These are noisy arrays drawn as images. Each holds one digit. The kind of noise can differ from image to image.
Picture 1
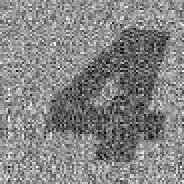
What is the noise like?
low rank plus noise
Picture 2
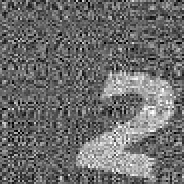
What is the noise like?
low rank plus noise
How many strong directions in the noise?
three or four
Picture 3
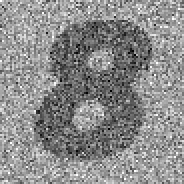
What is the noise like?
independent entries
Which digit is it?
8
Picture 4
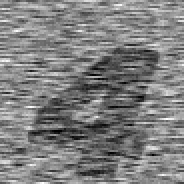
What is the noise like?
streaked along the rows
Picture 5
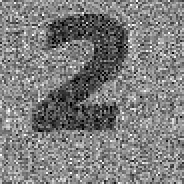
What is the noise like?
low rank plus noise
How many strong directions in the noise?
five to eight
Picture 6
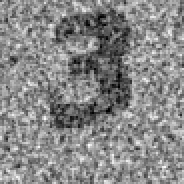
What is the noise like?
blotchy
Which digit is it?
3
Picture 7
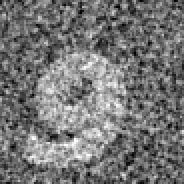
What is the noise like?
blotchy
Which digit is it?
9
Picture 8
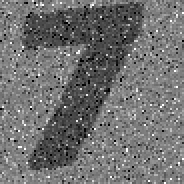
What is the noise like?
heavy tails
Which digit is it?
7
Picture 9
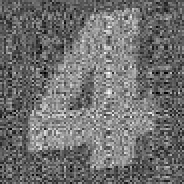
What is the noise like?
low rank plus noise
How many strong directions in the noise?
three or four
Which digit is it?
4
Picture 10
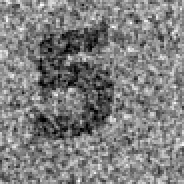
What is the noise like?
blotchy
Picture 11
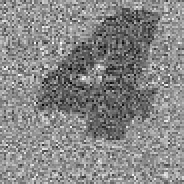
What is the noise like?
low rank plus noise
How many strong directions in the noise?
five to eight
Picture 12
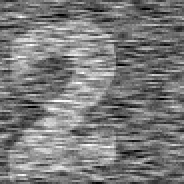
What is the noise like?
streaked along the rows
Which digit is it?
2
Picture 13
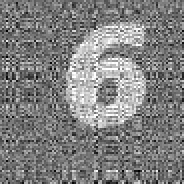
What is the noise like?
low rank plus noise
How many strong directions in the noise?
two
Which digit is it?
6
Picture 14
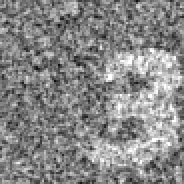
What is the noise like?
blotchy
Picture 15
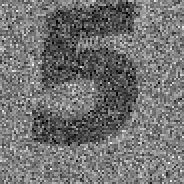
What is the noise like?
independent entries
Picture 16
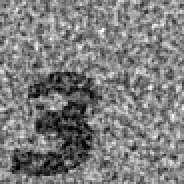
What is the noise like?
blotchy
